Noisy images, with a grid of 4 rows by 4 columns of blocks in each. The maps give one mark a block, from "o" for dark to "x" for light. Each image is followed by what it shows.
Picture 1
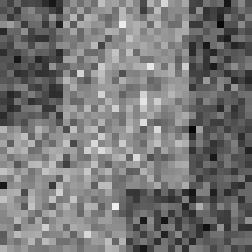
o x x o
o x x o
x x x o
x x o o
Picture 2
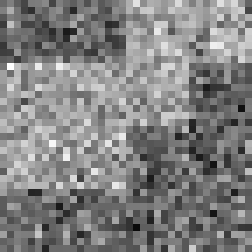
o o x x
x x x o
x x o o
o o o o
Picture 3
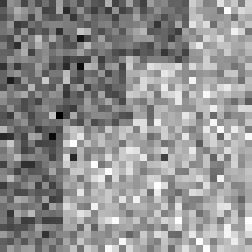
o o o x
o o x x
o x x x
o x x x
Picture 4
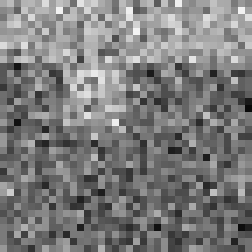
x x x x
o x o o
o o o o
o o o o
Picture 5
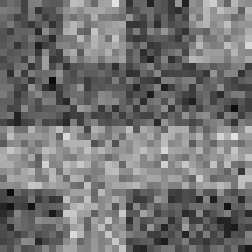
o x o x
o o o o
x x x x
o x o o
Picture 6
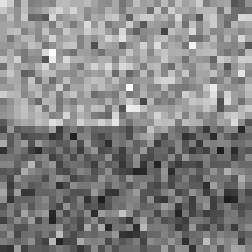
x x x x
x x x x
o o o o
o o o o
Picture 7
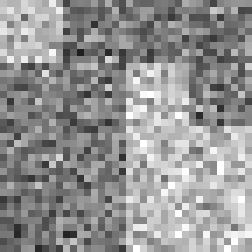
x o o o
o o x o
o o x x
o o x x
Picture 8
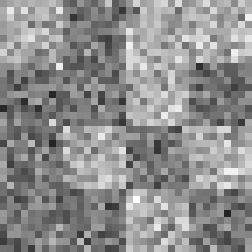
x o x x
o o x o
o x o x
o o x o
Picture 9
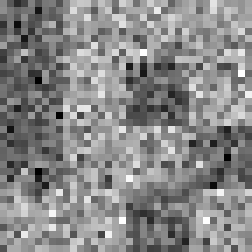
o x x x
o x o x
o x x o
x x o x
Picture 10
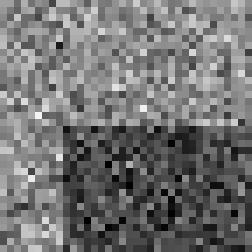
x x x x
x x x x
x o o o
x o o o
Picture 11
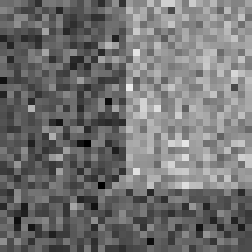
o o x x
o o x x
o o x x
o o o o
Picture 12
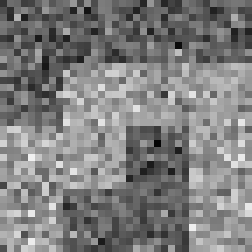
o o o o
o x x x
x x o x
x o o x
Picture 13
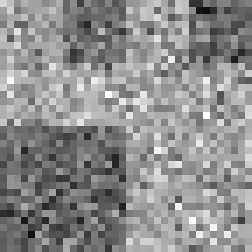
x o x o
x x x x
o o x x
o o x x
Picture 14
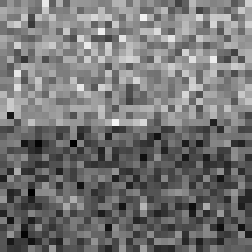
x x x x
x x x x
o o o o
o o o o
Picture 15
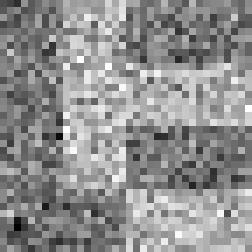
o x o o
o x x x
o x o o
o o x x
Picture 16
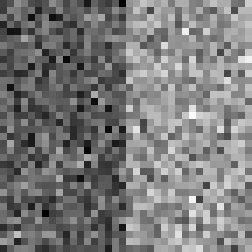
o o x x
o o x x
o o x x
o o x x
